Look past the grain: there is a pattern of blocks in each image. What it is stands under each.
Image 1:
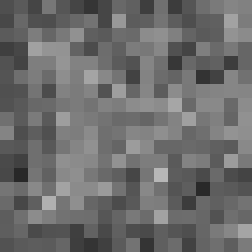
top and bottom mirror each other
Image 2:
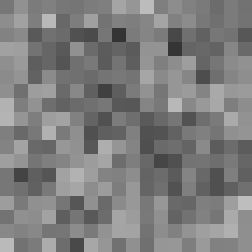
mirrored about the diagonal from the bottom left
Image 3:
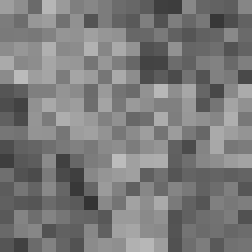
mirrored about the diagonal from the top left
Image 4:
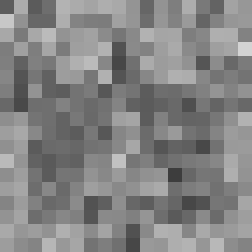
left and right mirror each other
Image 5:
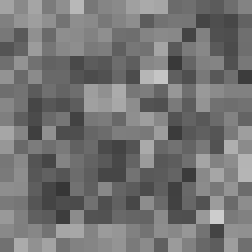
mirrored about the diagonal from the bottom left
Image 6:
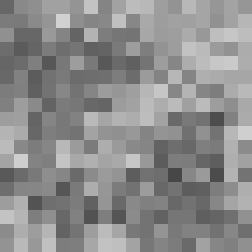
mirrored about the diagonal from the bottom left
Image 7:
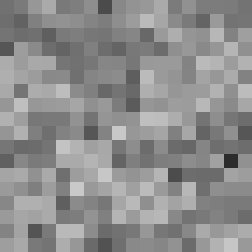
no symmetry
